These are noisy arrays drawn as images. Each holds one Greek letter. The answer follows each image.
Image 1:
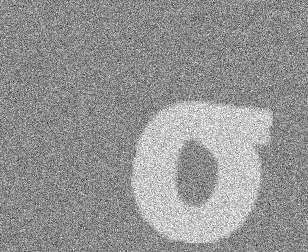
sigma
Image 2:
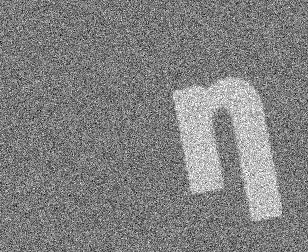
eta
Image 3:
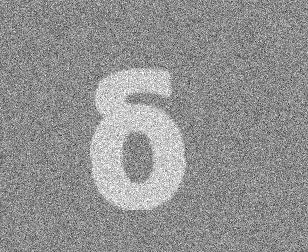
delta
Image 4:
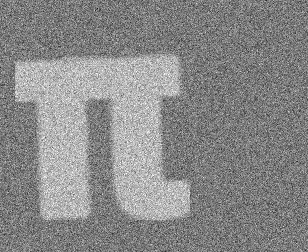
pi
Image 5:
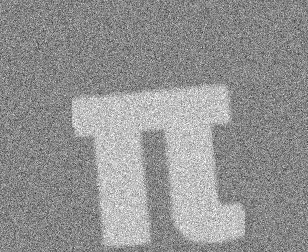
pi
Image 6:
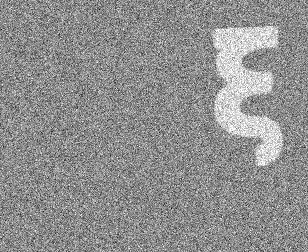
xi
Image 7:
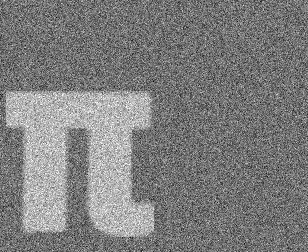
pi
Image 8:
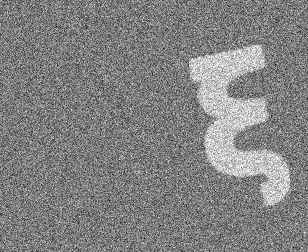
xi
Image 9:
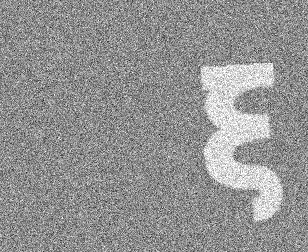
xi
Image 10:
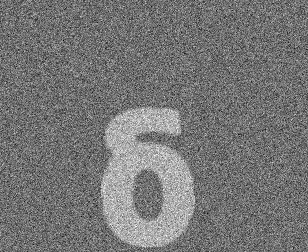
delta
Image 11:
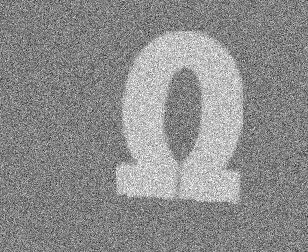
omega
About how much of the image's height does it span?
two thirds
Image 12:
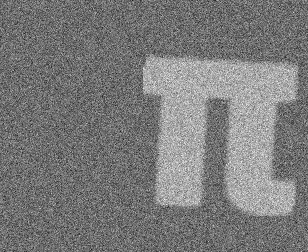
pi
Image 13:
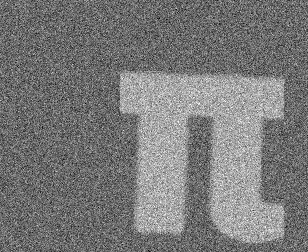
pi
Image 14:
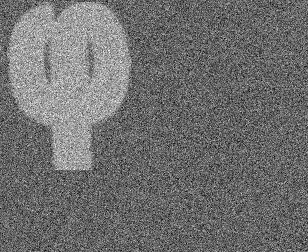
phi
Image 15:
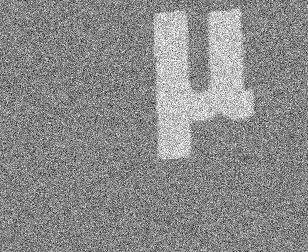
mu
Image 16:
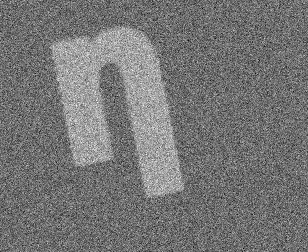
eta
